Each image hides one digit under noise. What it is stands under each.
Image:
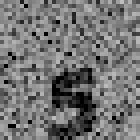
5
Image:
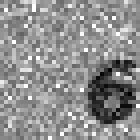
6
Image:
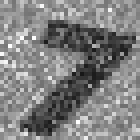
7
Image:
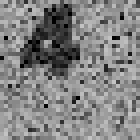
4
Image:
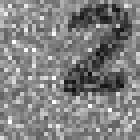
2
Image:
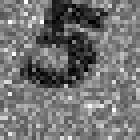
5
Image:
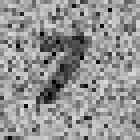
7
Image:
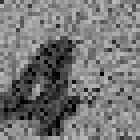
4
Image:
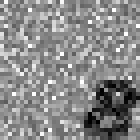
8
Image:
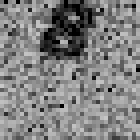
8
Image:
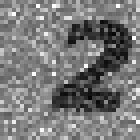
2
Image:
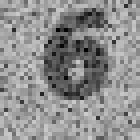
6
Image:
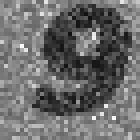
9
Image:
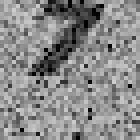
7
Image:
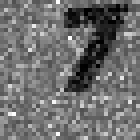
7
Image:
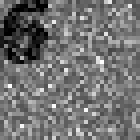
6
